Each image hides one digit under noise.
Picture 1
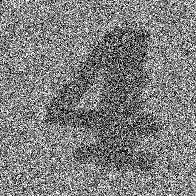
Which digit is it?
4
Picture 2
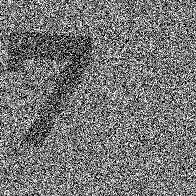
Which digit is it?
7
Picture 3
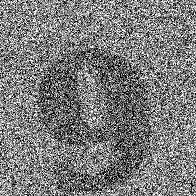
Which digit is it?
9
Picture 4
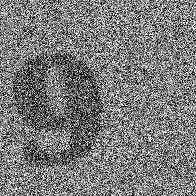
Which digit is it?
9
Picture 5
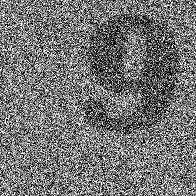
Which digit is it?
9
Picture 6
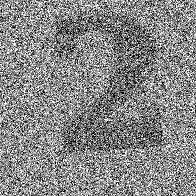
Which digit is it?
2
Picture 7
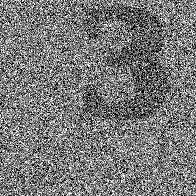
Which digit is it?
3
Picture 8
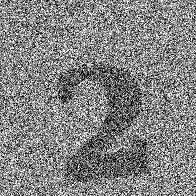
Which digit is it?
2
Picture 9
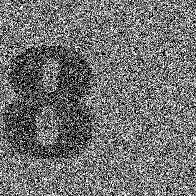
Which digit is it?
8
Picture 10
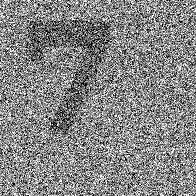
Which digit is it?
7
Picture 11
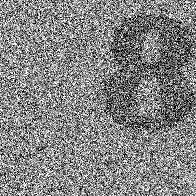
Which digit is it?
8
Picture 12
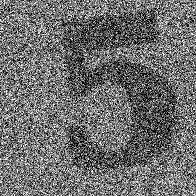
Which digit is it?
5
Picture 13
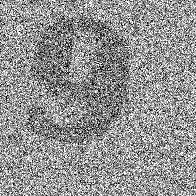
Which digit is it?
9
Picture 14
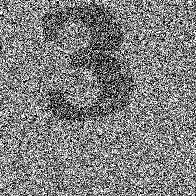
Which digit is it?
3
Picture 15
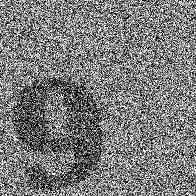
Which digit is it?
9
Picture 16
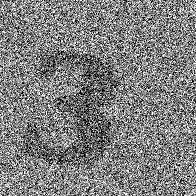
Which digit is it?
3
